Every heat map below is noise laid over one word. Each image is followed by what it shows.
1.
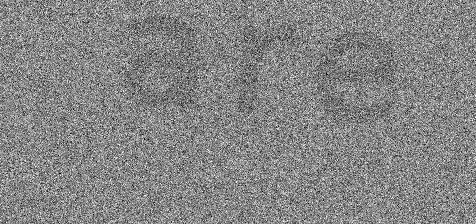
are
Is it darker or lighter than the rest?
darker
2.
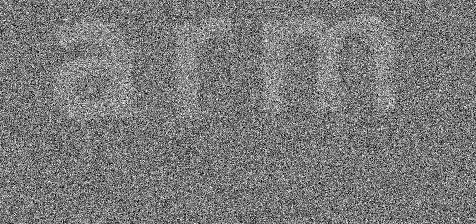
arm
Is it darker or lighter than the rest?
lighter
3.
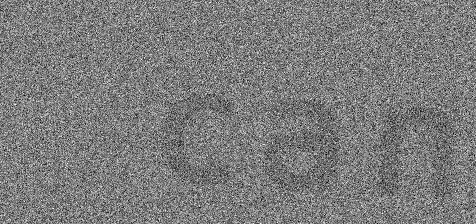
can
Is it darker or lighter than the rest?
darker
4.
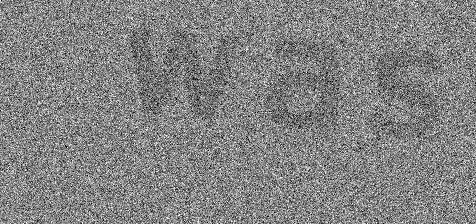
was
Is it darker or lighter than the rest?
darker
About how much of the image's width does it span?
two thirds
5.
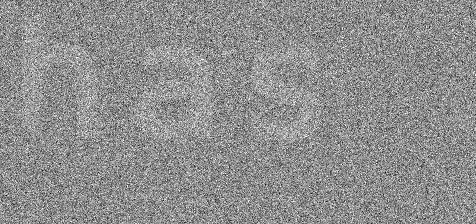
has
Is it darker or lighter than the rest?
lighter
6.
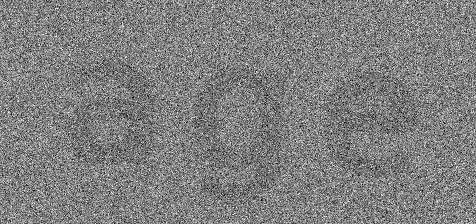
age
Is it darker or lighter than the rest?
darker
